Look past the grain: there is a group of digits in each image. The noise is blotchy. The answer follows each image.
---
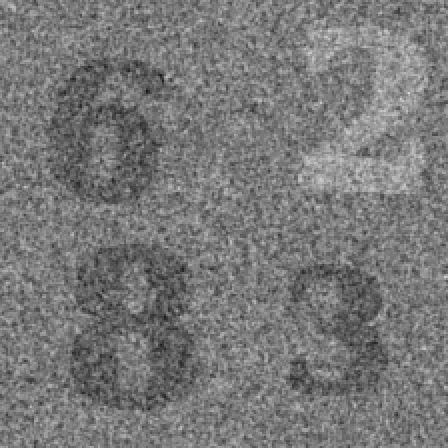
top left: dark 6; top right: light 2; bottom left: dark 8; bottom right: dark 3
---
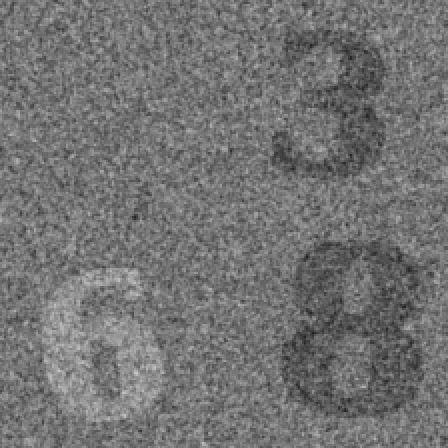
top right: dark 3; bottom left: light 6; bottom right: dark 8
